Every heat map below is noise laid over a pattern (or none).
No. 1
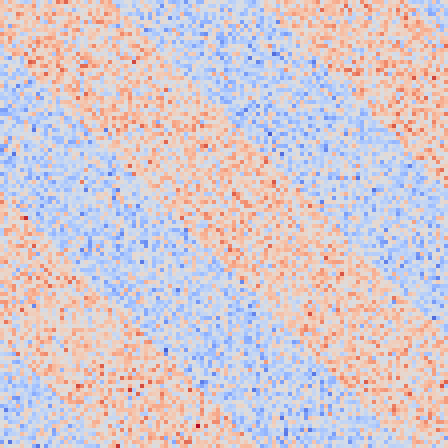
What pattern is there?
diagonal stripes
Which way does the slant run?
top left to bottom right
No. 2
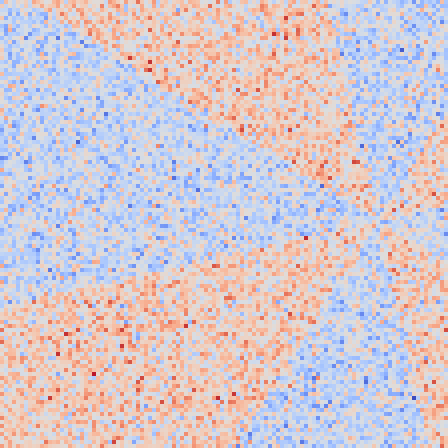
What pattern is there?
spokes from one point
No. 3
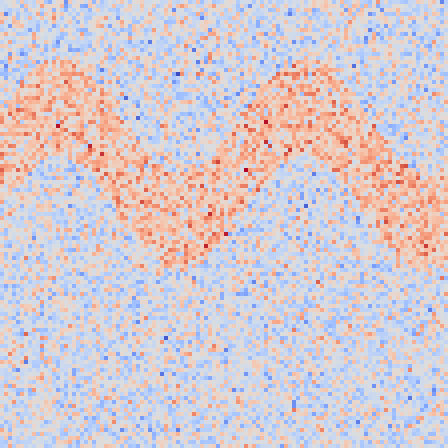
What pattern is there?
a wavy band
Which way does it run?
left to right
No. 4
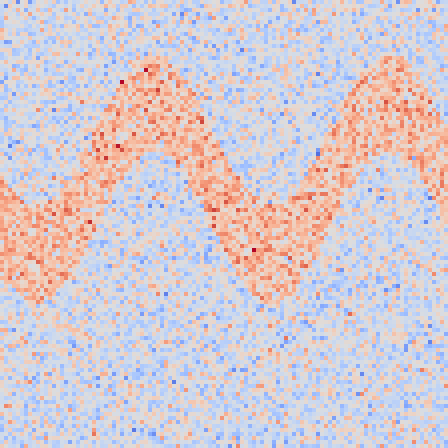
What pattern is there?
a wavy band
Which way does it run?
left to right
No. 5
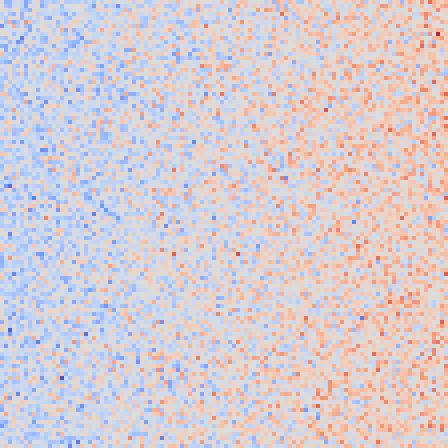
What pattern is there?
a smooth slope
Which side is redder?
right
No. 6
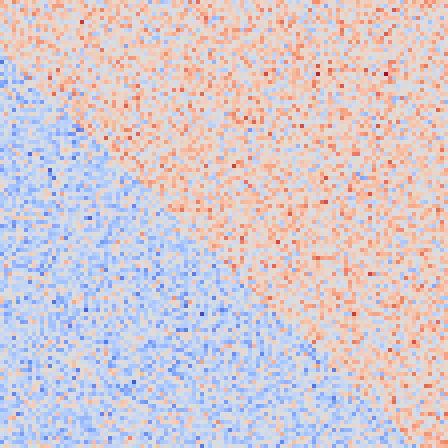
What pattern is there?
a sharp edge
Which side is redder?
top right
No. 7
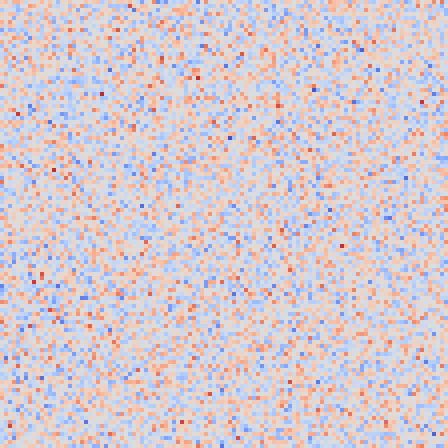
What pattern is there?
only noise
